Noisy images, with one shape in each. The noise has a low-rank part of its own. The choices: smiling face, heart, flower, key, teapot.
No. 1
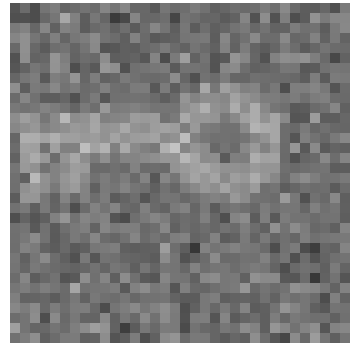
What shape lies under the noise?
key
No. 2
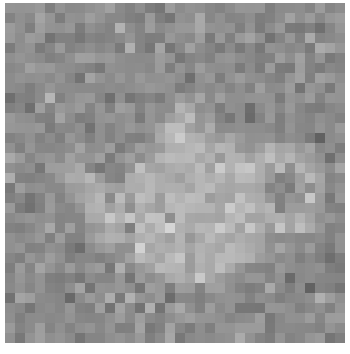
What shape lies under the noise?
teapot
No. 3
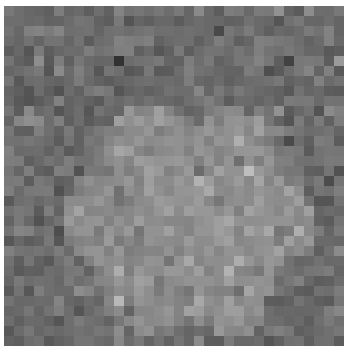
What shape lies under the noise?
flower
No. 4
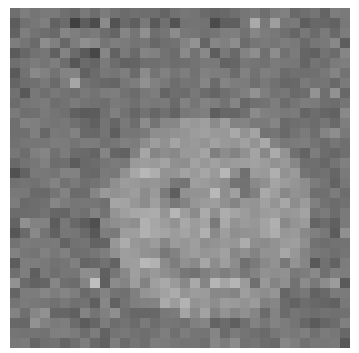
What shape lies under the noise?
smiling face
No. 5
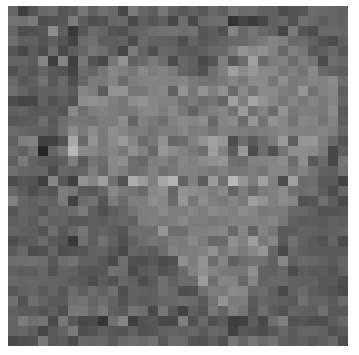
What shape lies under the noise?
heart
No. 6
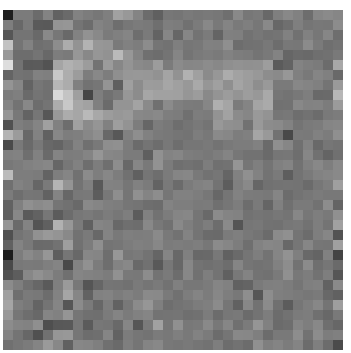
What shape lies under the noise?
key
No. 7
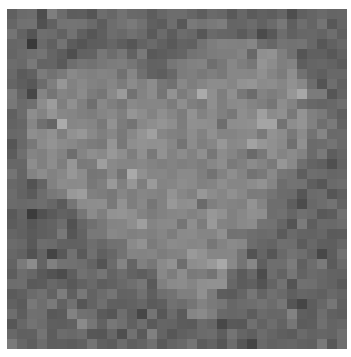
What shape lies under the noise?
heart
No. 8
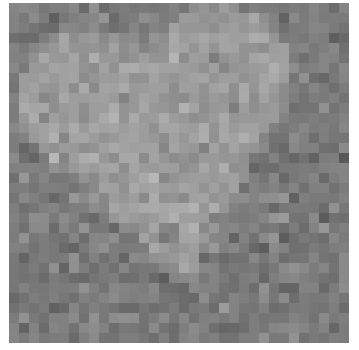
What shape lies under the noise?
heart
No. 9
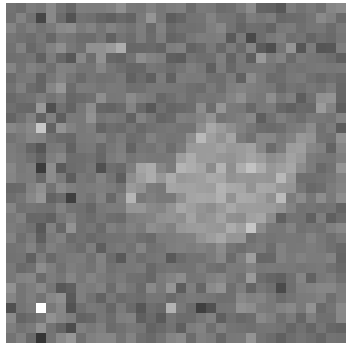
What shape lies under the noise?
teapot
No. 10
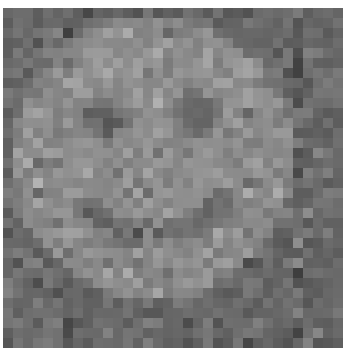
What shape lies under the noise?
smiling face
